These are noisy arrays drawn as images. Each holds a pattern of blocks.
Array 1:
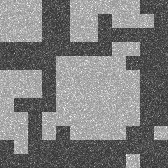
mirrored about the diagonal from the top left
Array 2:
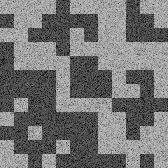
mirrored about the diagonal from the bottom left
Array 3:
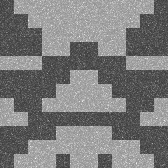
left and right mirror each other
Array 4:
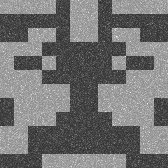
left and right mirror each other
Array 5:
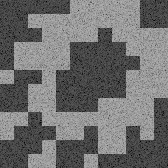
mirrored about the diagonal from the bottom left
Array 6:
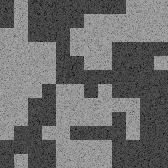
no symmetry
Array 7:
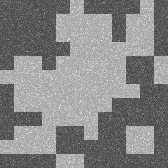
mirrored about the diagonal from the top left
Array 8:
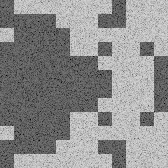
top and bottom mirror each other
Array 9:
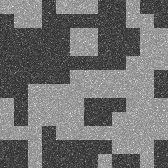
no symmetry
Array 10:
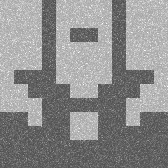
left and right mirror each other
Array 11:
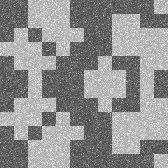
top and bottom mirror each other
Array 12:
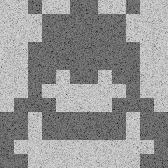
left and right mirror each other
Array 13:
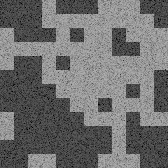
mirrored about the diagonal from the bottom left
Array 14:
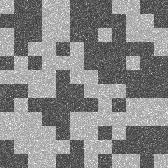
mirrored about the diagonal from the bottom left
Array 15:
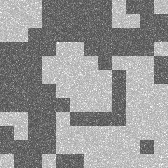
mirrored about the diagonal from the top left
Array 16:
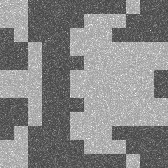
top and bottom mirror each other
